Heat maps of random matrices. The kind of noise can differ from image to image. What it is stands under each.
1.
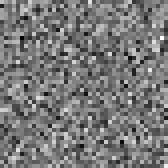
independent entries
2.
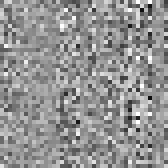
columns of uneven size
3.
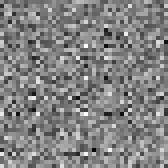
low rank plus noise
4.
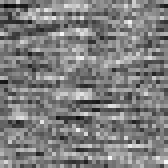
streaked along the rows
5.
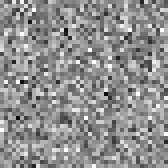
independent entries
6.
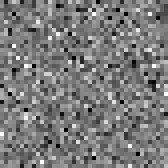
heavy tails
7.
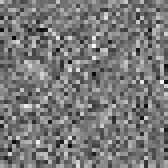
low rank plus noise
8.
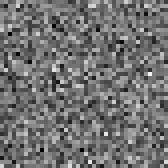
independent entries
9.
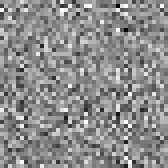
low rank plus noise
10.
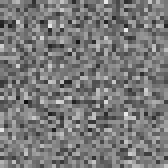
low rank plus noise
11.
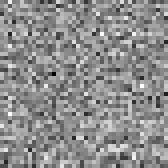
low rank plus noise
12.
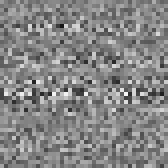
rows of uneven size
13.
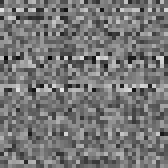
rows of uneven size
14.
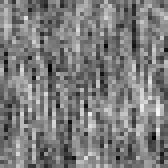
streaked along the columns
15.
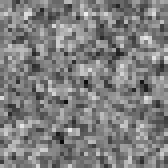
blotchy
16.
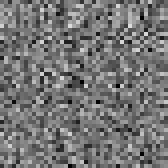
low rank plus noise
